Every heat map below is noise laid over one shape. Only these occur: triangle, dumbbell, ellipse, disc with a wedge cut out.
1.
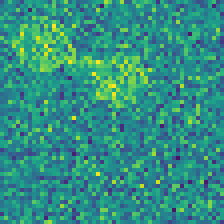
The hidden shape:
dumbbell
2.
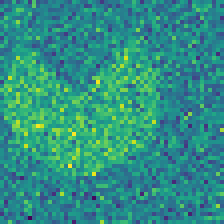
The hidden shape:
disc with a wedge cut out
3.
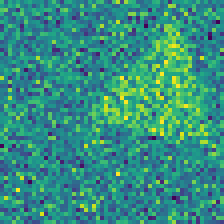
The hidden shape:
triangle
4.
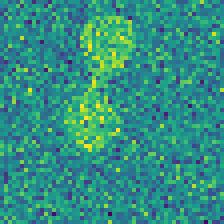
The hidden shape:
dumbbell
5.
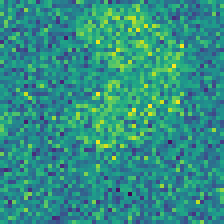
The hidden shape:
disc with a wedge cut out
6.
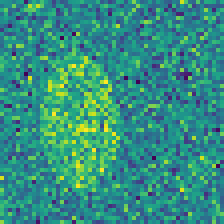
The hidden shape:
ellipse
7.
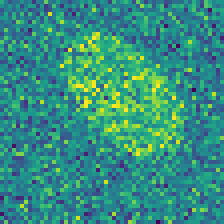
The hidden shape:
ellipse
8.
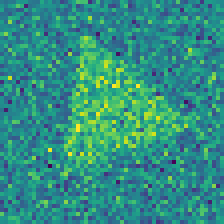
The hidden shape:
triangle
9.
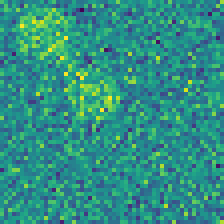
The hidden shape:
dumbbell
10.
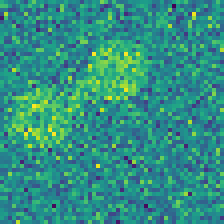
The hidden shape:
dumbbell
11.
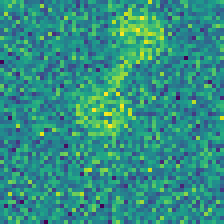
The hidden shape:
dumbbell
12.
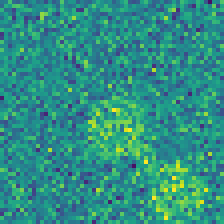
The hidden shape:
dumbbell
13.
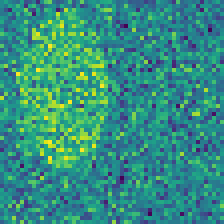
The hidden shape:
ellipse
